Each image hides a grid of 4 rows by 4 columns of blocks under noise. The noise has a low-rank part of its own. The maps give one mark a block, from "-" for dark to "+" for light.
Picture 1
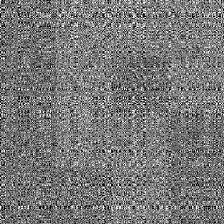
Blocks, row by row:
- + + +
- + - +
- + + -
- - + -
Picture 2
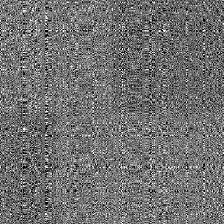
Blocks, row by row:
+ + - -
+ + - -
- + + +
- + + +
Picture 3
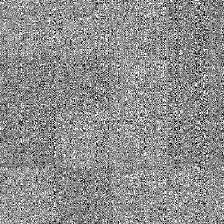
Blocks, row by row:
+ + + -
- - + -
- + + -
+ - + +
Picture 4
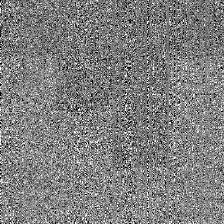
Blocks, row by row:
- - - -
+ - - +
+ + - +
+ + + +
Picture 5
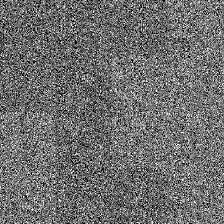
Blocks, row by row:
- - - +
- - + +
+ - + +
+ - - +
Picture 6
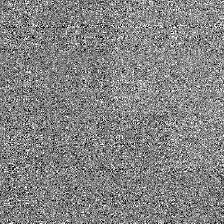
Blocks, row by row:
- - + +
- - + +
- - - +
- - - -
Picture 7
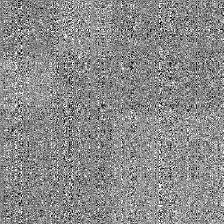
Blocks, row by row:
- + - -
+ - - -
- - + +
- - + +
